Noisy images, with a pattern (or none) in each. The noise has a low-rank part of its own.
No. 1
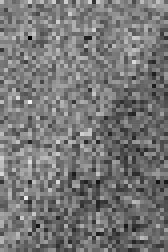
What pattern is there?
a sharp edge
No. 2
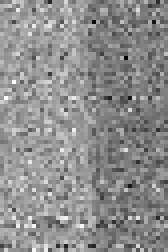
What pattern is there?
a sharp edge
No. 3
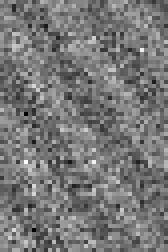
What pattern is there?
diagonal stripes
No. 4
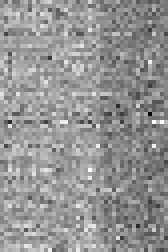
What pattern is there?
a sharp edge
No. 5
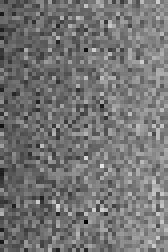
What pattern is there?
a smooth slope
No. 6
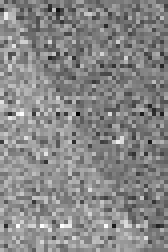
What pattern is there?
a sharp edge
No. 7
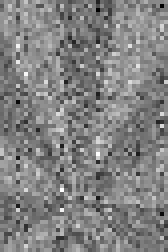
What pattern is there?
spokes from one point
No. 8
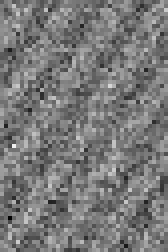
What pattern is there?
diagonal stripes
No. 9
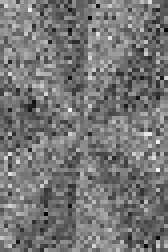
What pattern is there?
spokes from one point
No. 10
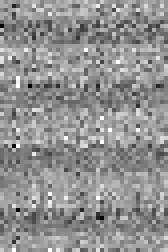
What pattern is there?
horizontal stripes
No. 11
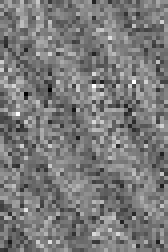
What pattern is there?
diagonal stripes
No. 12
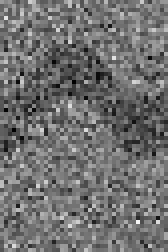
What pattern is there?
a wavy band
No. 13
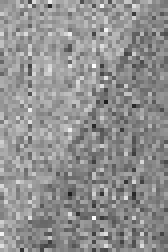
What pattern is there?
a sharp edge
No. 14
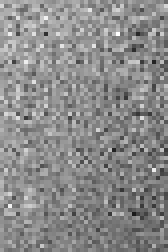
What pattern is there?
a smooth slope
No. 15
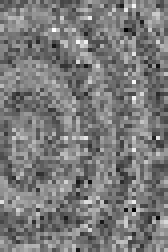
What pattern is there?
rings round one point
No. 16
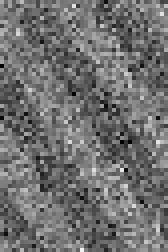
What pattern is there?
diagonal stripes
